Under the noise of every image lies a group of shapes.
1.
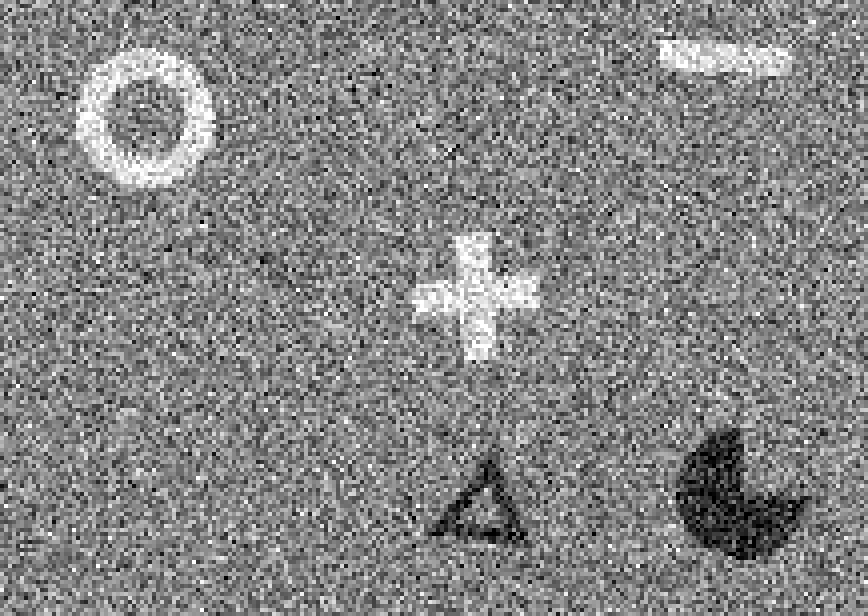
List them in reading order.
top left: light ring; top right: light bar; centre: light cross; bottom middle: dark triangle frame; bottom right: dark disc with a wedge cut out
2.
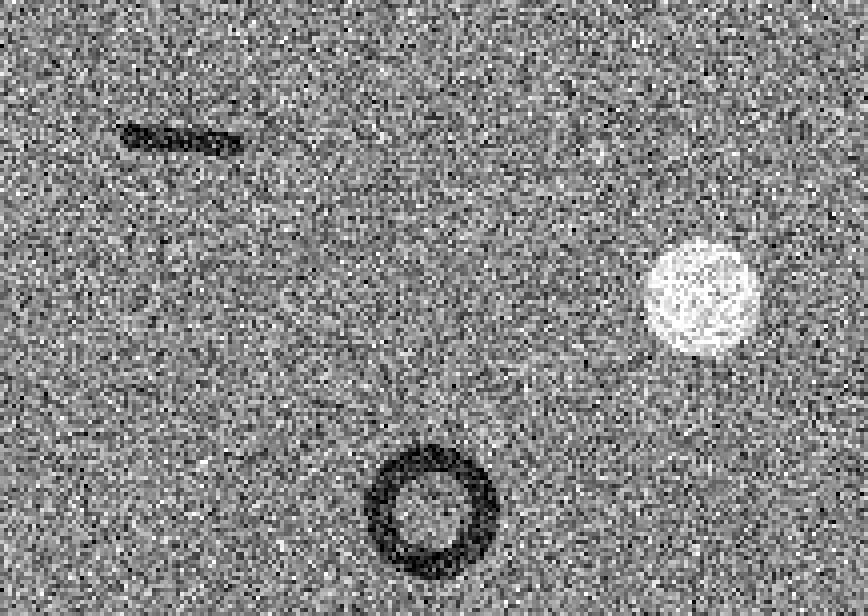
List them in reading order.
top left: dark bar; middle right: light disc; bottom middle: dark ring
